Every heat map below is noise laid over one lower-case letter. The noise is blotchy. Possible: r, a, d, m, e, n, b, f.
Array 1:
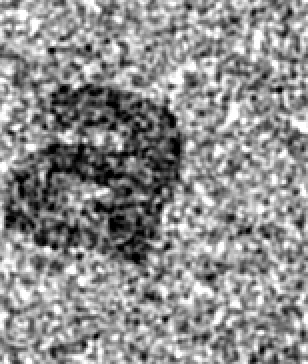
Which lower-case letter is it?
a
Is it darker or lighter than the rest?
darker
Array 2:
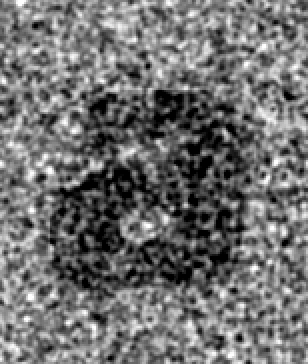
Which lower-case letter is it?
a
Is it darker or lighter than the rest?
darker
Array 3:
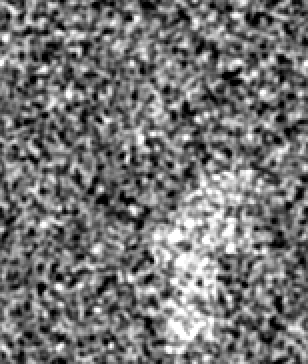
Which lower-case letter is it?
f
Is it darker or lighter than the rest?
lighter
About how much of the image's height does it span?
half
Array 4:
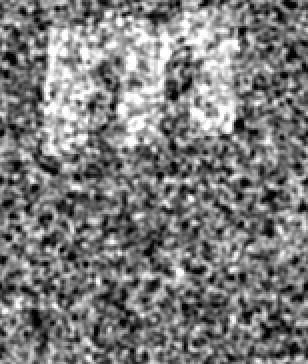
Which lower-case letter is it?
m
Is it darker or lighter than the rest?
lighter
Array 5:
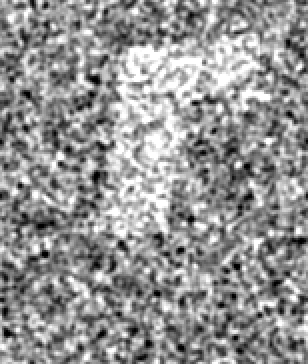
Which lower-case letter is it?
r
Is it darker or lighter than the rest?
lighter
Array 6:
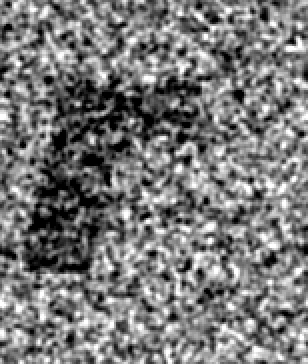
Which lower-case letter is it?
r
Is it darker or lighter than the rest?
darker
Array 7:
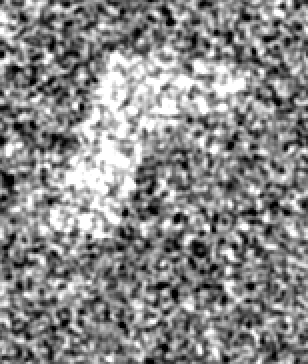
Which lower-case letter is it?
r
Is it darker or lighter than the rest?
lighter
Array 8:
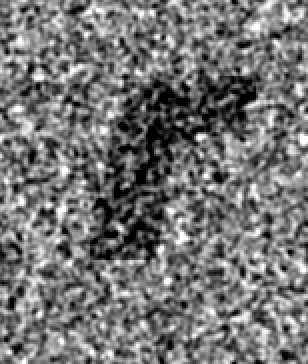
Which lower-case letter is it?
r
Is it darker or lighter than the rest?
darker
